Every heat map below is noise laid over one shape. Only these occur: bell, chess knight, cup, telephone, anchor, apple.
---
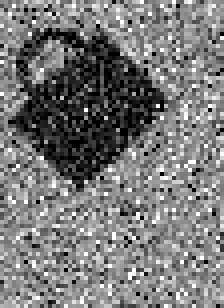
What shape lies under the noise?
cup
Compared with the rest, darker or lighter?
darker
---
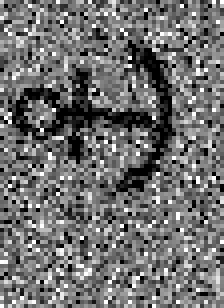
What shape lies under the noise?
anchor
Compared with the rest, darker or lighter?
darker
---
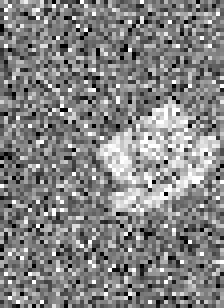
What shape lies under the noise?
telephone
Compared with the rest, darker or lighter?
lighter
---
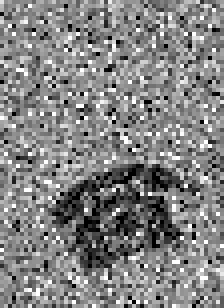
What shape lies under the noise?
telephone
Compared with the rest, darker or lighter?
darker
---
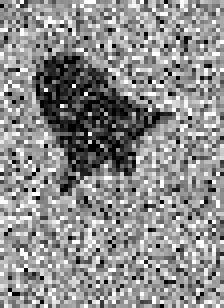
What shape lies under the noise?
bell
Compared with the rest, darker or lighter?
darker
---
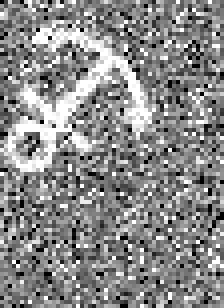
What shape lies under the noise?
anchor
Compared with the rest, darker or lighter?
lighter
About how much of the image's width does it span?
two thirds
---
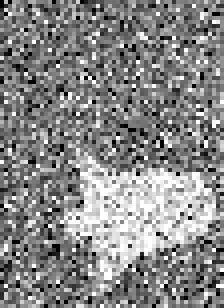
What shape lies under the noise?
bell
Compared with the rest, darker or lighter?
lighter
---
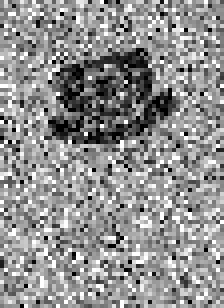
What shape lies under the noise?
telephone
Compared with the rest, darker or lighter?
darker
